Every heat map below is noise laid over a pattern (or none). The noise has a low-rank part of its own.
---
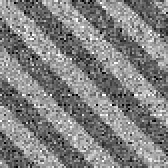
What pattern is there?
diagonal stripes
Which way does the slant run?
top left to bottom right
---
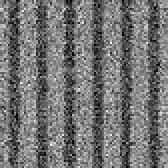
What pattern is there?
vertical stripes
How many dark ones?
6
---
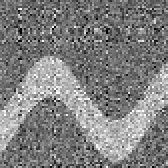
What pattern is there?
a wavy band
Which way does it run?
left to right
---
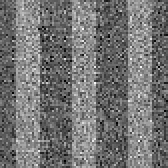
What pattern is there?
vertical stripes
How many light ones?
3
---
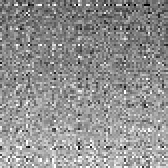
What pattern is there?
a smooth slope
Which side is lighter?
bottom
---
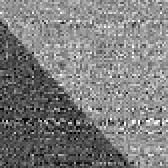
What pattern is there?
a sharp edge
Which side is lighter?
top right
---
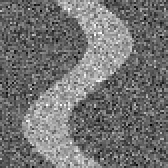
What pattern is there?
a wavy band
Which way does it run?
top to bottom
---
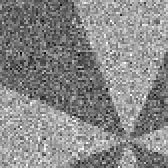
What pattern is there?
spokes from one point
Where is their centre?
bottom right
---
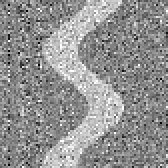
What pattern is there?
a wavy band
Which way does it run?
top to bottom
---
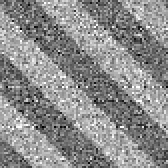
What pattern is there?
diagonal stripes
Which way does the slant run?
top left to bottom right
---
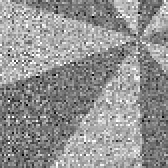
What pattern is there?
spokes from one point
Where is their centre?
top right
